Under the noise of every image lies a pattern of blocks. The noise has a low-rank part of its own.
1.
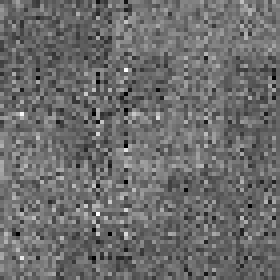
mirrored about the diagonal from the top left
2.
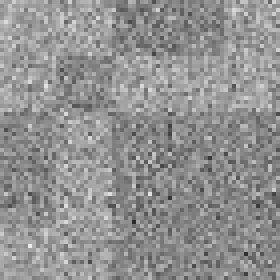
mirrored about the diagonal from the top left
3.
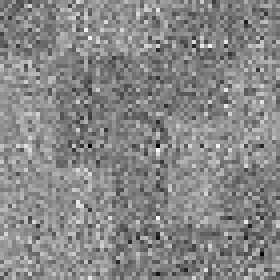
no symmetry
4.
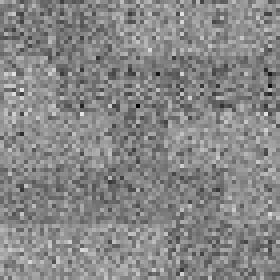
the same after a half turn
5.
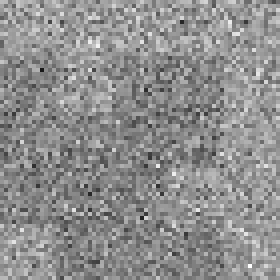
mirrored about the diagonal from the bottom left
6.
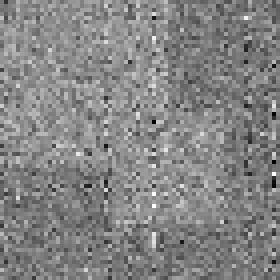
mirrored about the diagonal from the top left
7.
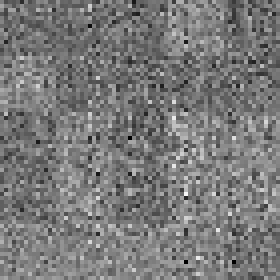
no symmetry
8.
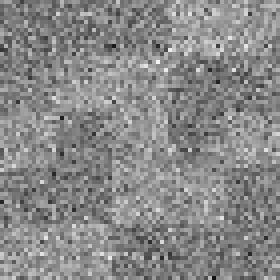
the same after a half turn
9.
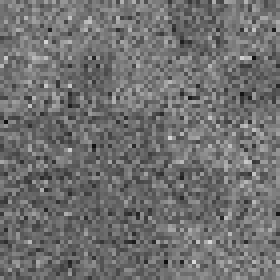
mirrored about the diagonal from the bottom left
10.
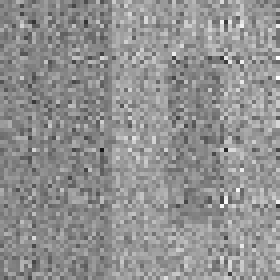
top and bottom mirror each other
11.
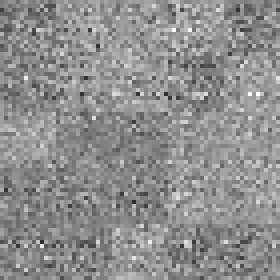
mirrored about the diagonal from the bottom left
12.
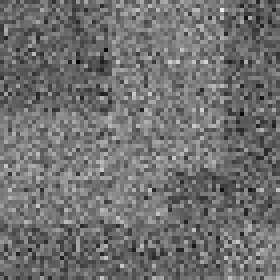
mirrored about the diagonal from the top left
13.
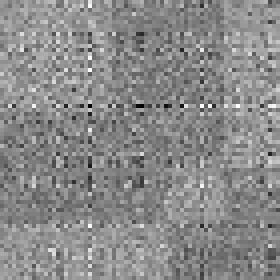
mirrored about the diagonal from the top left
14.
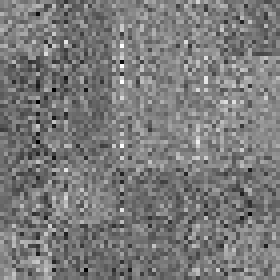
mirrored about the diagonal from the bottom left
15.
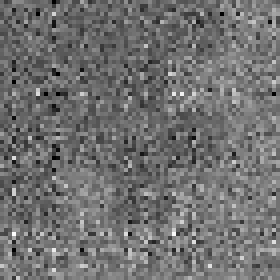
mirrored about the diagonal from the top left
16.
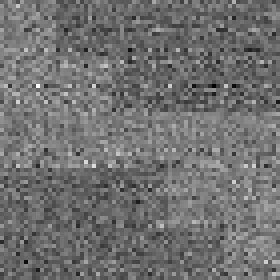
the same after a half turn
